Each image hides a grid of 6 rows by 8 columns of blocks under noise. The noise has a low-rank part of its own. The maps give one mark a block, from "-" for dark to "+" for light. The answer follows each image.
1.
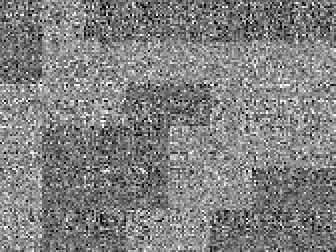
- + - - - - - -
- + + + + + + +
+ + + - - + + +
+ - - - + + + +
+ - - - + + - -
+ - - + + - - -
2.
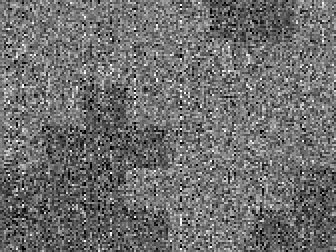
+ + + + + - - +
+ + + + + + + +
+ + - + + + + +
+ - - - + + + +
- - - + + + + -
- - - - + + - -
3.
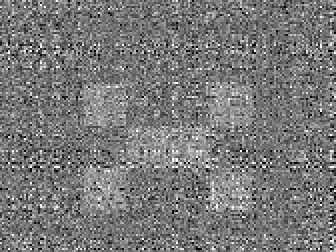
- - - - - - - -
- - - - - - - -
- - + - - + - -
- - - + + - - -
- - + - - + - -
- - - - - - - -
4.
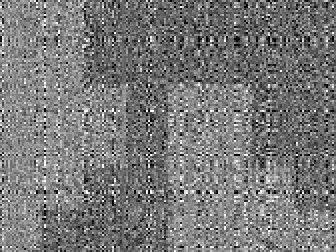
+ + - - - - - -
+ + - - - - - -
+ + + - + + - -
+ + + - + + - -
+ + - - + + + -
+ - - - + + + +
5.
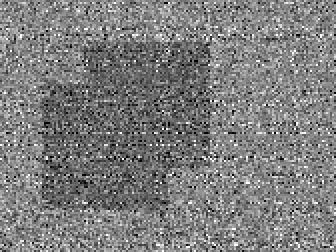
+ + + + + + + +
+ + - - - + + +
+ - - - - + + +
+ - - - - + + +
+ - - - + + + +
+ + + + + + + +
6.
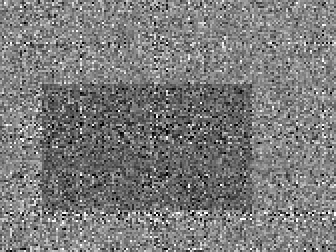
+ + + + + + + +
+ + + + + + + +
+ - - - - - + +
+ - - - - - + +
+ - - - - - + +
+ + + + + + + +
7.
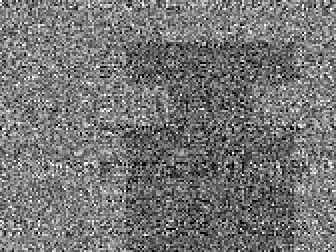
+ + + + + + + +
+ + + - - - - +
+ + + + - - + +
+ + + - - - - +
+ + + - - - - +
+ + + - - - - +
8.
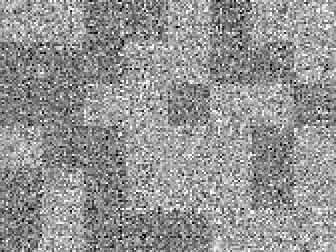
+ + - - + - + +
- - - + + - - +
- - + + - + + -
+ - - + + + - +
- + - + + + - +
- + - - - + + +
